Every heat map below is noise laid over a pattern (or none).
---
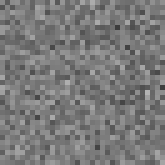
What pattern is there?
only noise
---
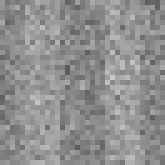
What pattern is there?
vertical stripes
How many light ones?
2
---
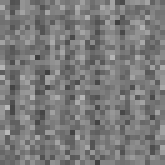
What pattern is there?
vertical stripes
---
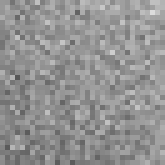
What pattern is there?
a smooth slope
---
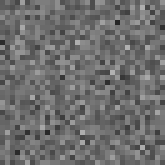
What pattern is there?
only noise
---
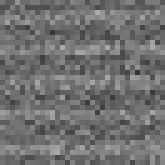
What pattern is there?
horizontal stripes
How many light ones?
5
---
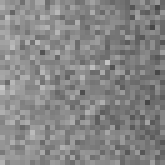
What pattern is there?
a smooth slope
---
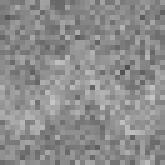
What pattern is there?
a wavy band
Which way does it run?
left to right
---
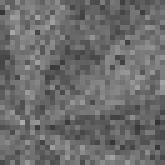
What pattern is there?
spokes from one point
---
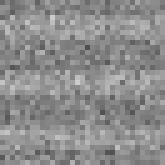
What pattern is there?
horizontal stripes
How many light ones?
3
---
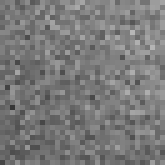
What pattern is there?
a smooth slope
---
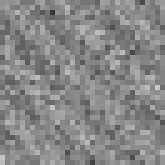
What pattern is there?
diagonal stripes
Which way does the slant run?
top left to bottom right
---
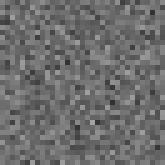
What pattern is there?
only noise
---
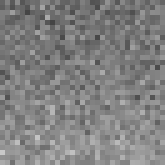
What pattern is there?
a smooth slope
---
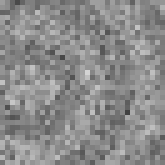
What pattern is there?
rings round one point
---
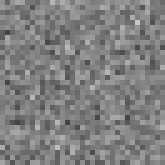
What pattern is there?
only noise
